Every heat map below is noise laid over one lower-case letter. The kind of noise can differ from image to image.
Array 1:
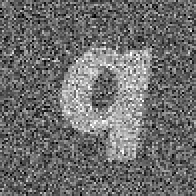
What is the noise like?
low rank plus noise
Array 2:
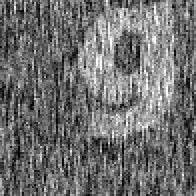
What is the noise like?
streaked along the columns
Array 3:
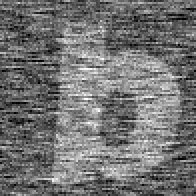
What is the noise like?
streaked along the rows
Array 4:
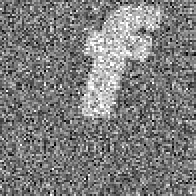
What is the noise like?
low rank plus noise
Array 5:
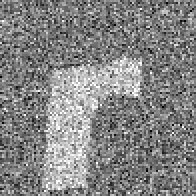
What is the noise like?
low rank plus noise
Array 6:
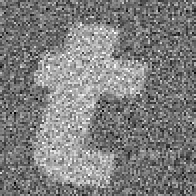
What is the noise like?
low rank plus noise
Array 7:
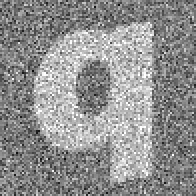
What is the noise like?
independent entries
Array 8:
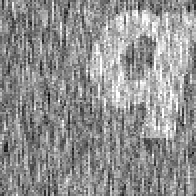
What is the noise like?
streaked along the columns
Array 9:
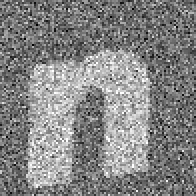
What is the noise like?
independent entries
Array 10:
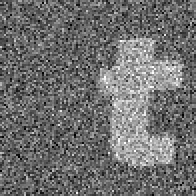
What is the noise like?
independent entries
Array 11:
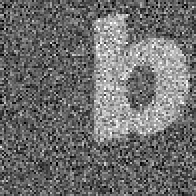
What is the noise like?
low rank plus noise
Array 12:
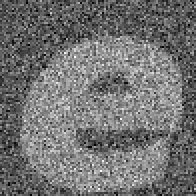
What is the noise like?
independent entries
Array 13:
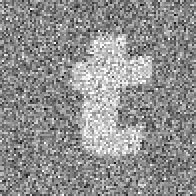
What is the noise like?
independent entries
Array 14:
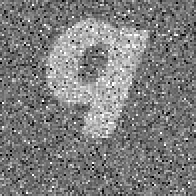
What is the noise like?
heavy tails
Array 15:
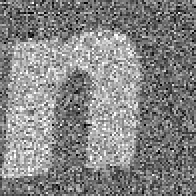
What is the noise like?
low rank plus noise
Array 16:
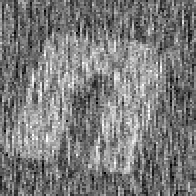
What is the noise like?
streaked along the columns
